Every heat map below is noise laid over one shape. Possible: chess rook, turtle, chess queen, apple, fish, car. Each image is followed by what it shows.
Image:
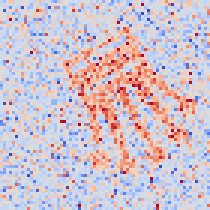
chess queen
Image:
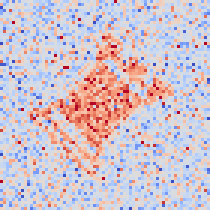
chess rook
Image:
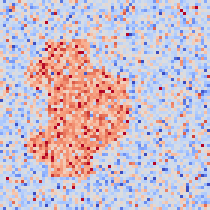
car
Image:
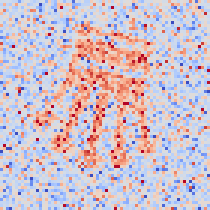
chess queen
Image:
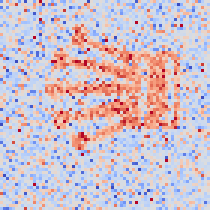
chess queen
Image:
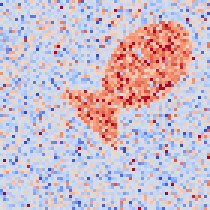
fish
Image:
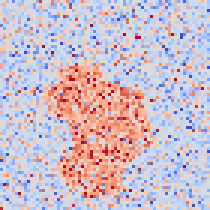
car
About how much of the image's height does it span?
two thirds
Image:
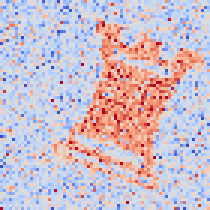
chess rook
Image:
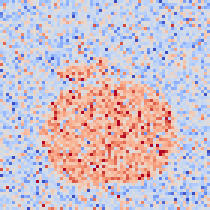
apple
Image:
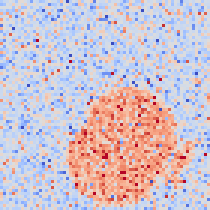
apple
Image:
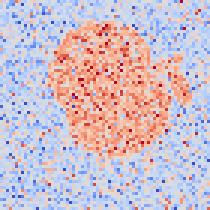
apple
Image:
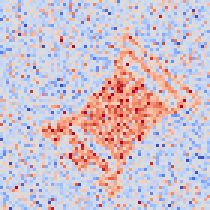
chess rook
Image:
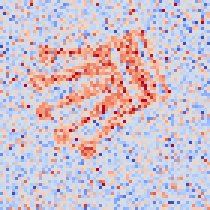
chess queen
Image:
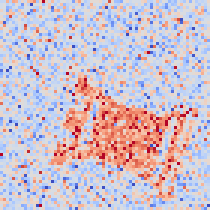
chess rook
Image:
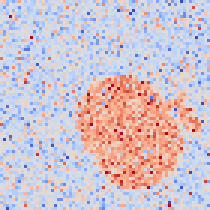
apple
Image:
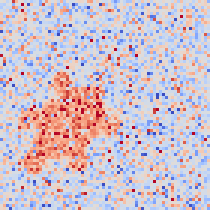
turtle
